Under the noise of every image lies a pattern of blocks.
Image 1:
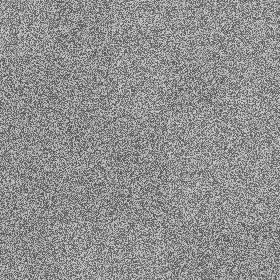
no symmetry
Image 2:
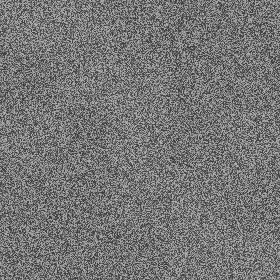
the same after a half turn
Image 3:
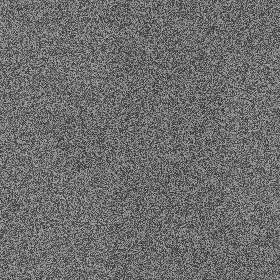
top and bottom mirror each other
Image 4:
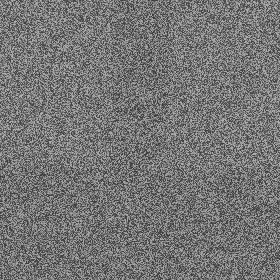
left and right mirror each other
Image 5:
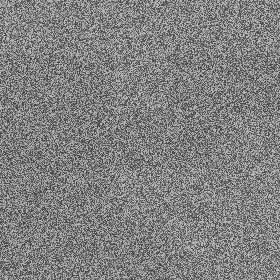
no symmetry
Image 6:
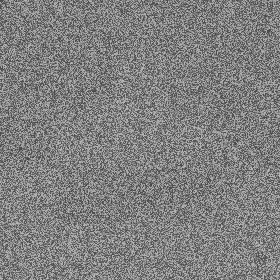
left and right mirror each other
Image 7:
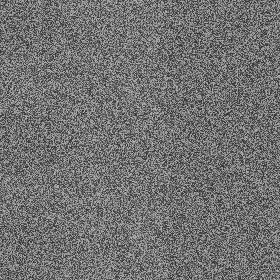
top and bottom mirror each other
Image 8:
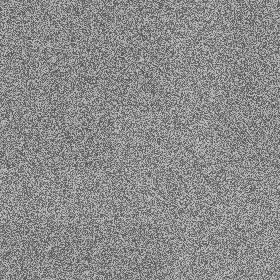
mirrored about the diagonal from the top left
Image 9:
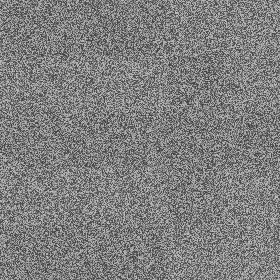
top and bottom mirror each other
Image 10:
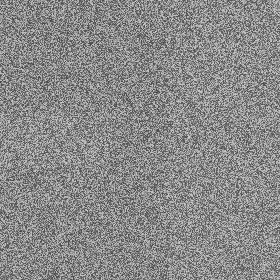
top and bottom mirror each other
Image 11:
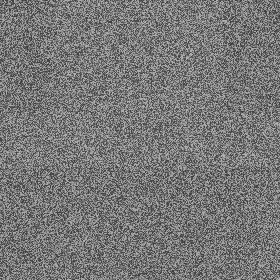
left and right mirror each other
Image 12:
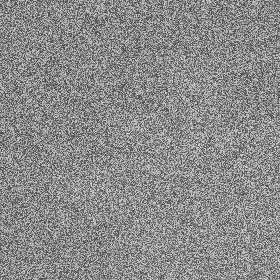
mirrored about the diagonal from the top left
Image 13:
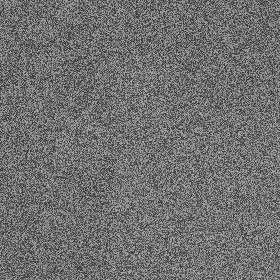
mirrored about the diagonal from the top left
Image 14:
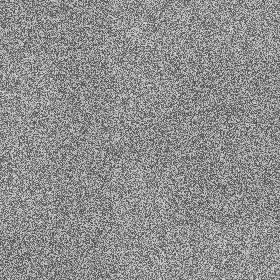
top and bottom mirror each other
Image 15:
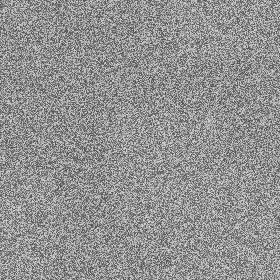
mirrored about the diagonal from the top left
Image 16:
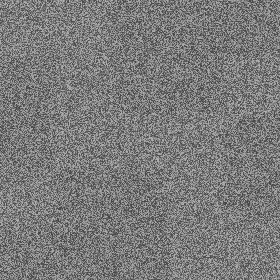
the same after a half turn
